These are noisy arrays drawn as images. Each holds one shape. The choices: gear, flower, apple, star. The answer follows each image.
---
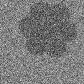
dark flower
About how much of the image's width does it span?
two thirds
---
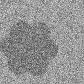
dark flower
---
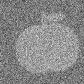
light apple
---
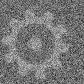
light gear
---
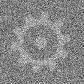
light gear
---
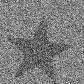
dark star
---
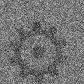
dark gear
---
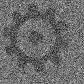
dark gear
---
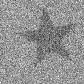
dark star
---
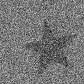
dark star
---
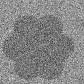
dark flower
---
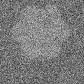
light flower
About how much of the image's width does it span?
two thirds
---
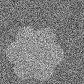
light flower
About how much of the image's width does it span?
two thirds
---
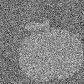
light apple
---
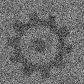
dark gear
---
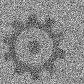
dark gear
